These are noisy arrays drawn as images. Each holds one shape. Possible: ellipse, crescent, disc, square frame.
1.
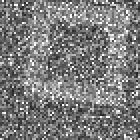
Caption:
light square frame
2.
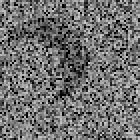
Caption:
dark crescent
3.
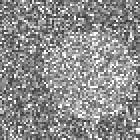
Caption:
light disc
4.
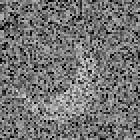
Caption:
light crescent
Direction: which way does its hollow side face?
up and left
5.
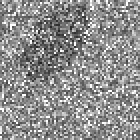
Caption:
dark ellipse
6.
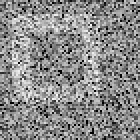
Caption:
light square frame
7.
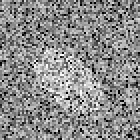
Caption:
light ellipse
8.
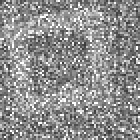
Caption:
light square frame
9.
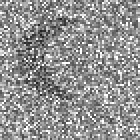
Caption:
dark crescent
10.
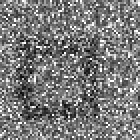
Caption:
dark square frame
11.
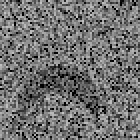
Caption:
dark crescent
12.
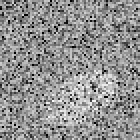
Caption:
light ellipse
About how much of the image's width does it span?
half
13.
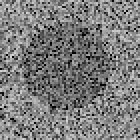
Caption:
dark disc
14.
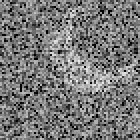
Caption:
light crescent
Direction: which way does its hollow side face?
up and right
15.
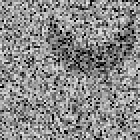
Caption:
dark crescent
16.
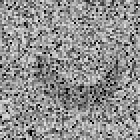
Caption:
dark crescent
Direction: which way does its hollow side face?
up
